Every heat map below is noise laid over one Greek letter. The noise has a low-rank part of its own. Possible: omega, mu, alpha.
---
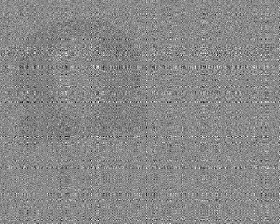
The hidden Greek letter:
omega
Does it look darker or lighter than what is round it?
darker
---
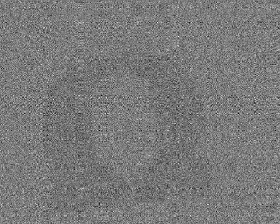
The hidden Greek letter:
omega
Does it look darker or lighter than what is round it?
darker
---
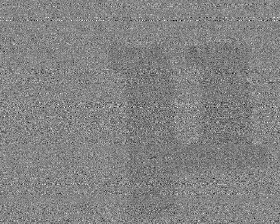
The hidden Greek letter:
mu
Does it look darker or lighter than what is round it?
darker
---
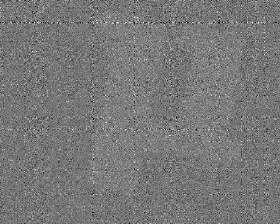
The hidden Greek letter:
mu
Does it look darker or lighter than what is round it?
lighter
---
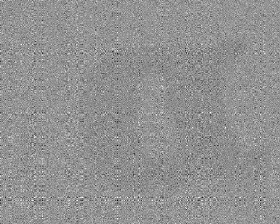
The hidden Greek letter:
alpha
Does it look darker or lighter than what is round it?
darker
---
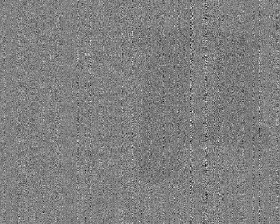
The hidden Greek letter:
mu
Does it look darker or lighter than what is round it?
darker
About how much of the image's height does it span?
two thirds
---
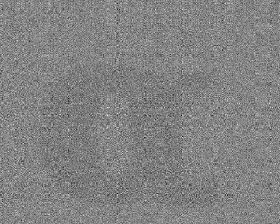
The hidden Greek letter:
alpha
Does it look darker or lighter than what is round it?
darker
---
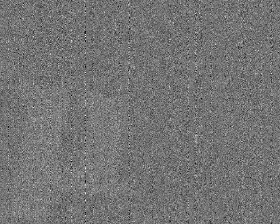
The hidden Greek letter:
mu
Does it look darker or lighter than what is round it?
lighter
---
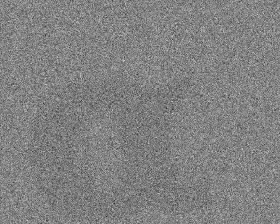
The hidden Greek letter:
alpha
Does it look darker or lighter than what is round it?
darker
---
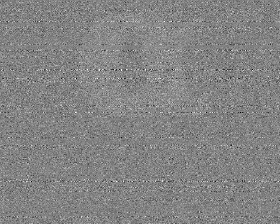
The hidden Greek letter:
alpha
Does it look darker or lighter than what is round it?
lighter
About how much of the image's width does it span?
half
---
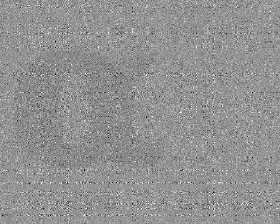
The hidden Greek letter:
alpha
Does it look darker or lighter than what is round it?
darker
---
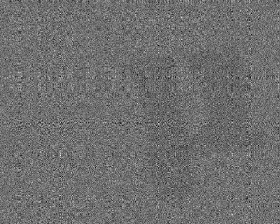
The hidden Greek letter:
mu
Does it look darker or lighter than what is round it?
darker
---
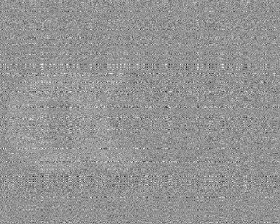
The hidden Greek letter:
alpha
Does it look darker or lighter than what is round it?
lighter
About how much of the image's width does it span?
half
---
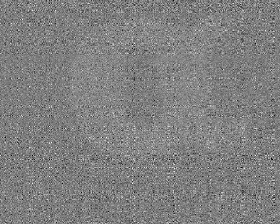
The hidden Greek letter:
alpha
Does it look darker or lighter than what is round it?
lighter
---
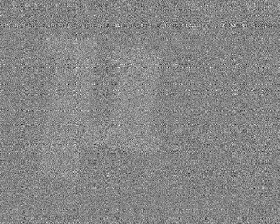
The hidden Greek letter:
mu
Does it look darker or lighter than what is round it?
lighter
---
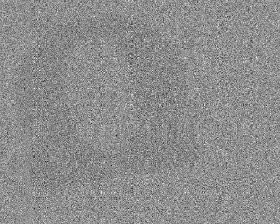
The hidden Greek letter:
omega
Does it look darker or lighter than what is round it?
darker
